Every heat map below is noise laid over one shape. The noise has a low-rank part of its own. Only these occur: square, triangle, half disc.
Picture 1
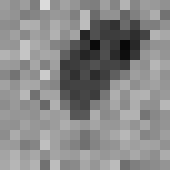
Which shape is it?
half disc
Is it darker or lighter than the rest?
darker
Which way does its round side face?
up and left
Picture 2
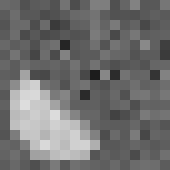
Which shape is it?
half disc
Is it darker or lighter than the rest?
lighter
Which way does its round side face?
down and left
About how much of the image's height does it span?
half
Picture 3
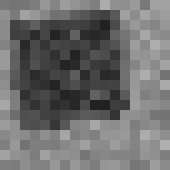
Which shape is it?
square
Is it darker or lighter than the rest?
darker
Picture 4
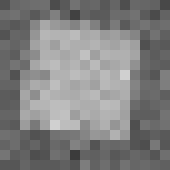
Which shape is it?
square
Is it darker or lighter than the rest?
lighter
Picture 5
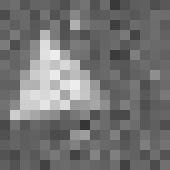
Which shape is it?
triangle
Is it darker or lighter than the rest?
lighter
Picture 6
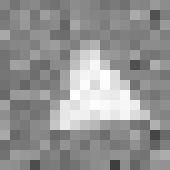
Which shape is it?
triangle
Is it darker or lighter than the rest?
lighter
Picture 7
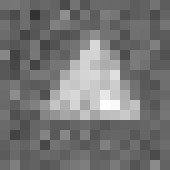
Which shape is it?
triangle
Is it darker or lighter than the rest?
lighter
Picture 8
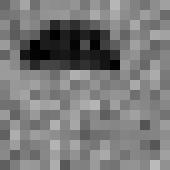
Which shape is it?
half disc
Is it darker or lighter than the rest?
darker
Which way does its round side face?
up
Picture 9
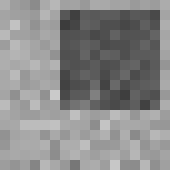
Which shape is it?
square
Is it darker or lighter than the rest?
darker
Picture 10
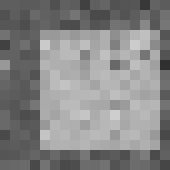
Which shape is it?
square
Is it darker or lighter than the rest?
lighter
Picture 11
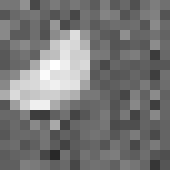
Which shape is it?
half disc
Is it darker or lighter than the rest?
lighter
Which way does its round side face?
down and right
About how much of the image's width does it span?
half
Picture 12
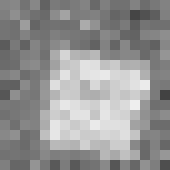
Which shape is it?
square
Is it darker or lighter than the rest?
lighter
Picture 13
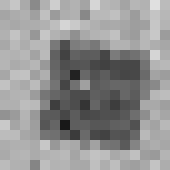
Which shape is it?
square
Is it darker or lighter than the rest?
darker
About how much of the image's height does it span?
two thirds
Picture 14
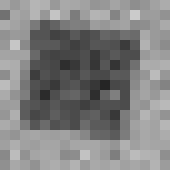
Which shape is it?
square
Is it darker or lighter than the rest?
darker
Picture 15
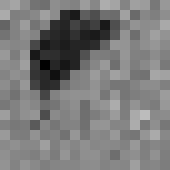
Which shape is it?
half disc
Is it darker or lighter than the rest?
darker
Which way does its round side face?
up and left
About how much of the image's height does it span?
half
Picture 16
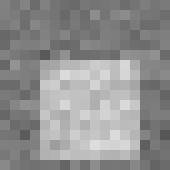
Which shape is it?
square
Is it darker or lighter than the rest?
lighter
